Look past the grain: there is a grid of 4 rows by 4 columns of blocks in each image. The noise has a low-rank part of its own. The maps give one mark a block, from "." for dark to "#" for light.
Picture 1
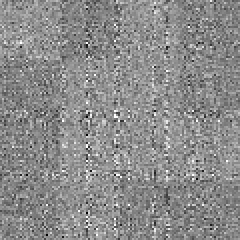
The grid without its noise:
# . # .
. # # .
. # # #
. # . .
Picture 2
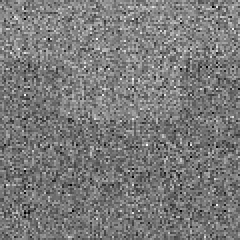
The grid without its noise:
# # # #
. # # .
. . . .
. . . .
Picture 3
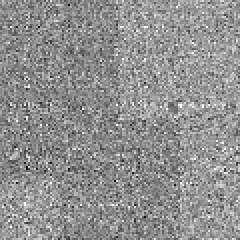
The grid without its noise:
. . # #
. . # #
. . . #
# . . #
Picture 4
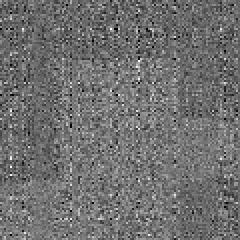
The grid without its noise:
. . . .
. # # .
. # # #
# # # .
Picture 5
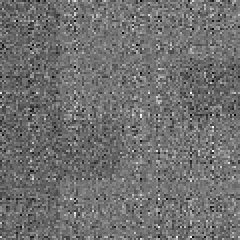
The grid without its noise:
. # # #
. # # .
. . # #
. # # #
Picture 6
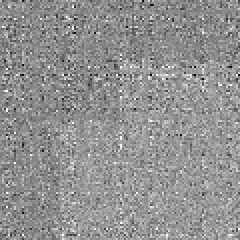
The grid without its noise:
. . . .
. . # #
. # # #
. # # #
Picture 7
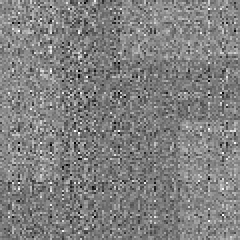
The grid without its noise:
# . # #
# . . .
# . . #
. . . #
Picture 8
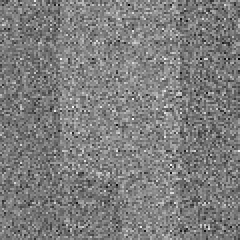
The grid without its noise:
. # # .
. # # .
. # # .
. . # .
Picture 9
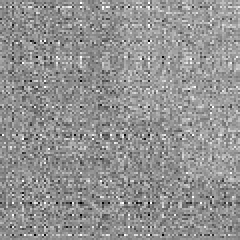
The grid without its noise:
. . # #
. . # #
. . . #
. . . .
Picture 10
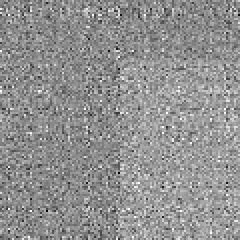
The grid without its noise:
. . . .
. . # #
. . # #
. . # #
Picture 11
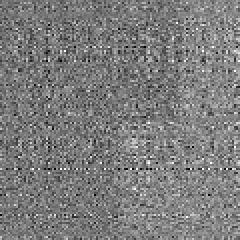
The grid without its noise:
. . . #
. . . #
. . # #
. . # #
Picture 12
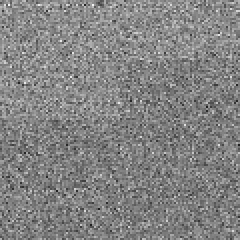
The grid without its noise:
# # # #
# # . .
. . . .
. . . .
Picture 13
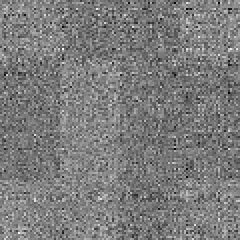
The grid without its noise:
# . . #
. # . .
. # . .
# # . #
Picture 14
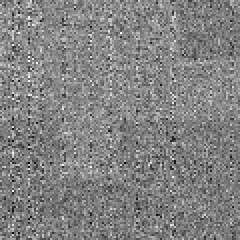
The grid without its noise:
# # # .
# # # #
. # . .
. . . .
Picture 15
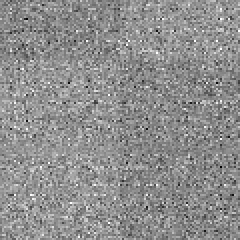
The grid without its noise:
. . # #
# # . .
# # . .
# # . .
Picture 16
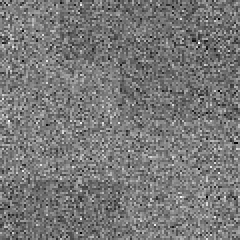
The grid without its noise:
# . . .
# # . .
# # # #
. . # #
